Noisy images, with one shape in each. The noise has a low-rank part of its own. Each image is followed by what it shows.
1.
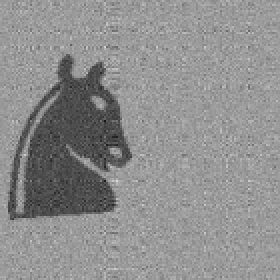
chess knight
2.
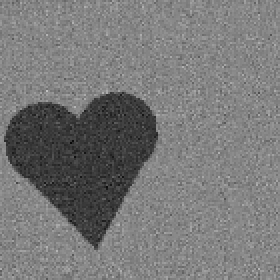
heart
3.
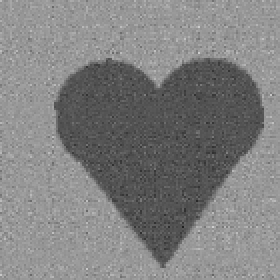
heart
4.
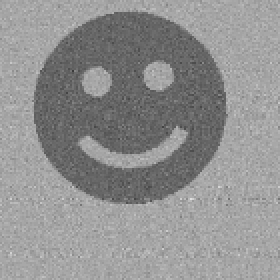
smiling face
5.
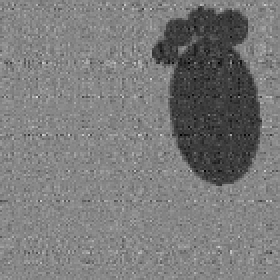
footprint
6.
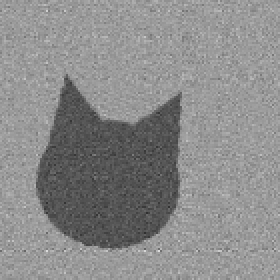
cat's head
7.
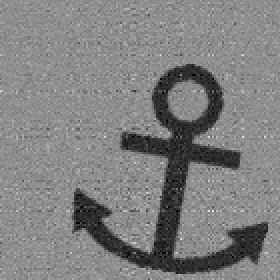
anchor
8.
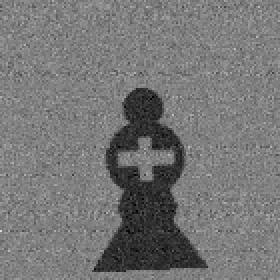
chess bishop
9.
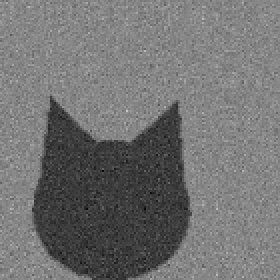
cat's head
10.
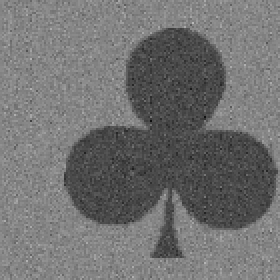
club
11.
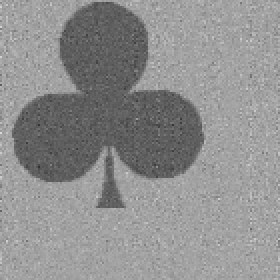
club
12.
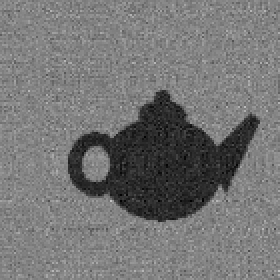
teapot
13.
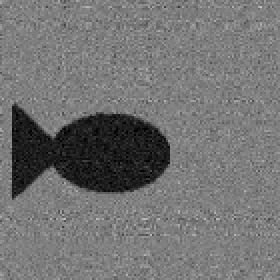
fish
